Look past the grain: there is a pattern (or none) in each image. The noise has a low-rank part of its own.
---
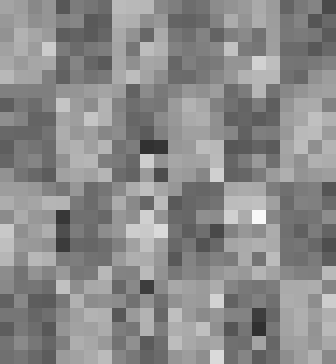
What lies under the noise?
a checkerboard
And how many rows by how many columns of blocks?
4 by 6
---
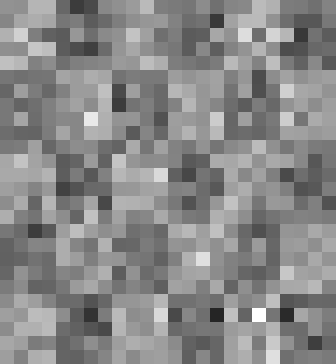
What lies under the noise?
a checkerboard
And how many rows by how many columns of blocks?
5 by 6
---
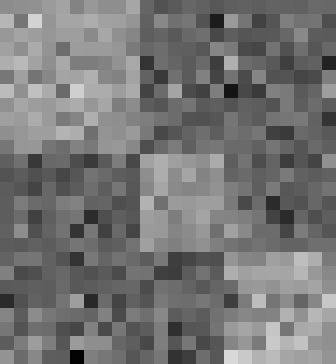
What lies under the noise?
blocks along the diagonal
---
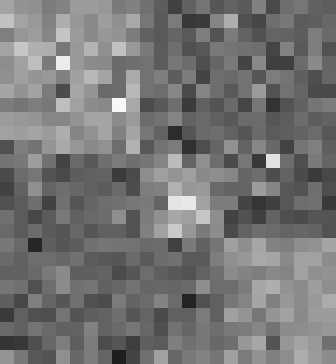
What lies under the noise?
blocks along the diagonal
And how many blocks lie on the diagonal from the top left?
3
